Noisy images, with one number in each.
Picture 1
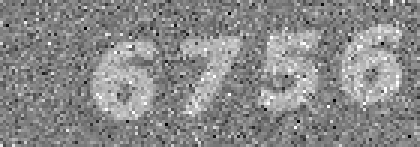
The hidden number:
6756
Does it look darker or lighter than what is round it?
lighter
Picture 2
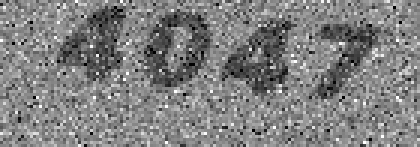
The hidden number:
4047
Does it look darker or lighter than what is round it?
darker
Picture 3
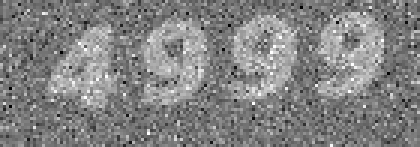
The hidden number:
4999
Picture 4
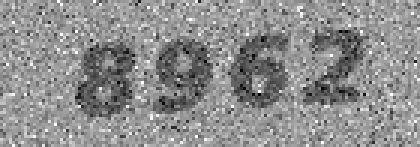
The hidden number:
8962
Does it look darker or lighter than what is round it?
darker
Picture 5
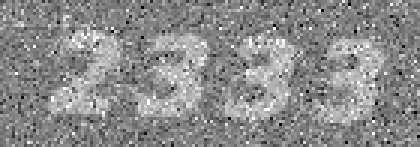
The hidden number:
2333
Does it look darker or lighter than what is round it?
lighter
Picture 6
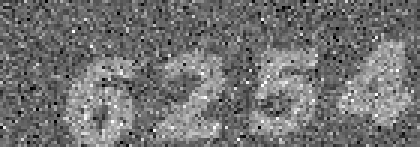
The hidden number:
6254
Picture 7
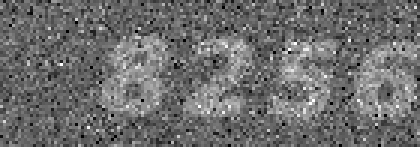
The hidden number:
8256
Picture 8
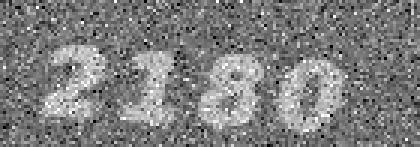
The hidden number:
2180
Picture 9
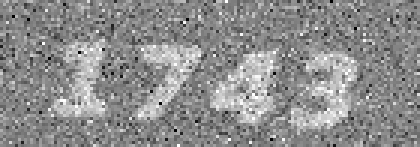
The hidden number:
1743
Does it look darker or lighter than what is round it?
lighter
